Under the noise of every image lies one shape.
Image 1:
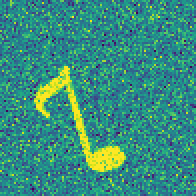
musical note
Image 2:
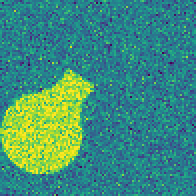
light bulb
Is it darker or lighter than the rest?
lighter
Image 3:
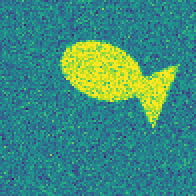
fish
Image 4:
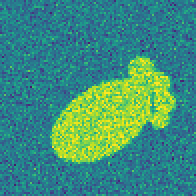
footprint
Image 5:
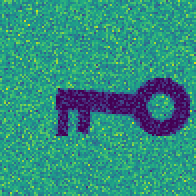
key
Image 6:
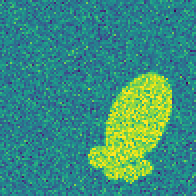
footprint
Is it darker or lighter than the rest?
lighter
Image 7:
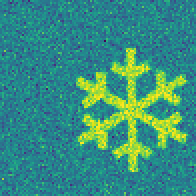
snowflake
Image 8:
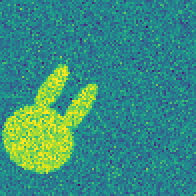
rabbit's head
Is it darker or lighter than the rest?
lighter
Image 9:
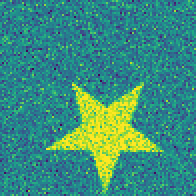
star
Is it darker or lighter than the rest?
lighter
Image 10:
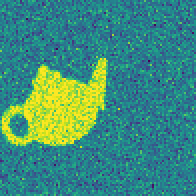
teapot
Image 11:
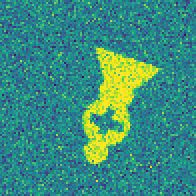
chess bishop
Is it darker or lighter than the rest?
lighter
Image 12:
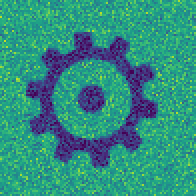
gear
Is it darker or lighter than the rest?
darker
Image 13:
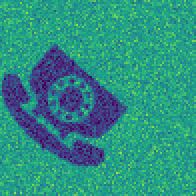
telephone
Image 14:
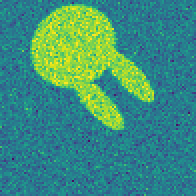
rabbit's head
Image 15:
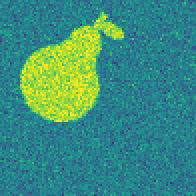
pear
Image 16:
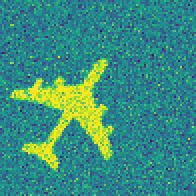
airplane
